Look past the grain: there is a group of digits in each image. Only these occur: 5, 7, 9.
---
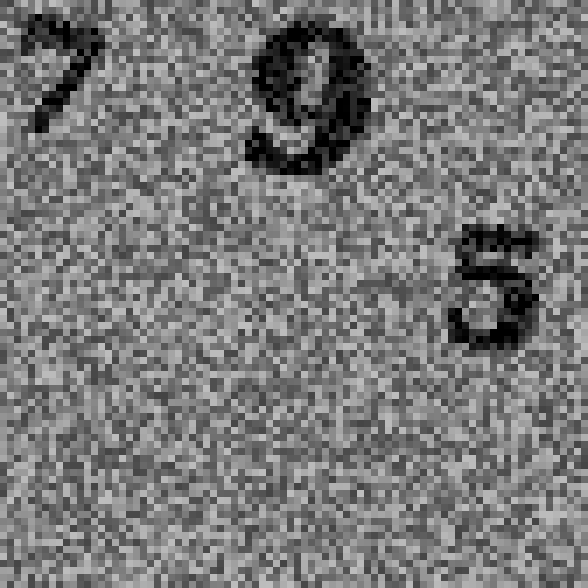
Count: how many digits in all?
3
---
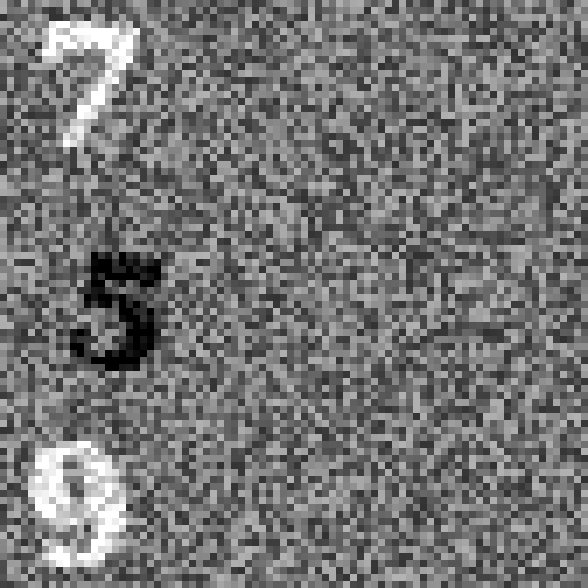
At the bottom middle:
nothing
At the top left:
7
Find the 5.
middle left
